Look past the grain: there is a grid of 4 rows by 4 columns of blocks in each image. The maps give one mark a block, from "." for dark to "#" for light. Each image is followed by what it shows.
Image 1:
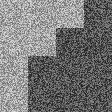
# # # .
# # . .
# . . .
# . . .
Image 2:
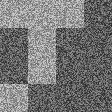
# # # .
. # . .
. # . .
# . . .
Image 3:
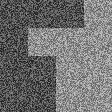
. . . #
. # # #
. . # #
. . # #
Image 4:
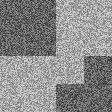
. . # #
. . # #
# # # .
# # . .
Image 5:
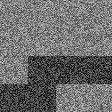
# # # #
# # # #
# . . .
. . # #
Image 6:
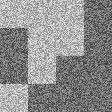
# # # .
. # # .
. # . .
# . . .
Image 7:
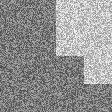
. . # #
. . # #
. . . #
. . . .
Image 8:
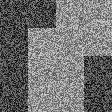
. . # #
. # # #
. # # .
. # # .
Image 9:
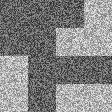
. . . #
. . # #
# . . .
# . # #
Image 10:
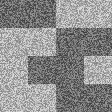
. . # #
# # . .
# . . #
# # . .
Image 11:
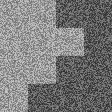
# # . .
# # # .
# # . .
# . . .
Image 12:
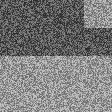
. . . #
. . . .
# # # #
# # # #
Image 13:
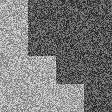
# . . .
# . . .
# # . .
# # # .
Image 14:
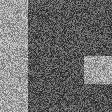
# . . .
# . . .
# . . #
# . . .
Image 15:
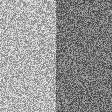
# # . .
# # . .
# # . .
# # . .
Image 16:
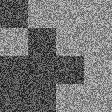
. # # #
# . # #
. . . #
. . # #
